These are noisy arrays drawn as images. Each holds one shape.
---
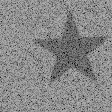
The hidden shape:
star
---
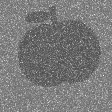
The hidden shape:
apple
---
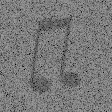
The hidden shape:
pair of musical notes
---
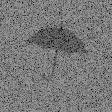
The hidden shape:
umbrella
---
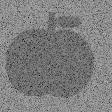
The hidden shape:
apple
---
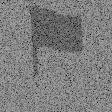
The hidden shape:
flag
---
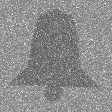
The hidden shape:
bell
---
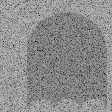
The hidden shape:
ghost
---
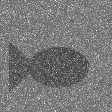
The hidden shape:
fish
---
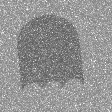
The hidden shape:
ghost
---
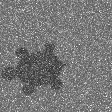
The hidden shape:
turtle
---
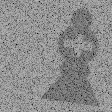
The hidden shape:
chess bishop
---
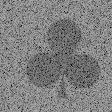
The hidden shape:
club
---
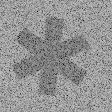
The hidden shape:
asterisk
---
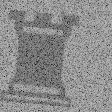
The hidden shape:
chess rook
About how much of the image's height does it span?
nearly all
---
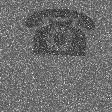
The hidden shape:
telephone
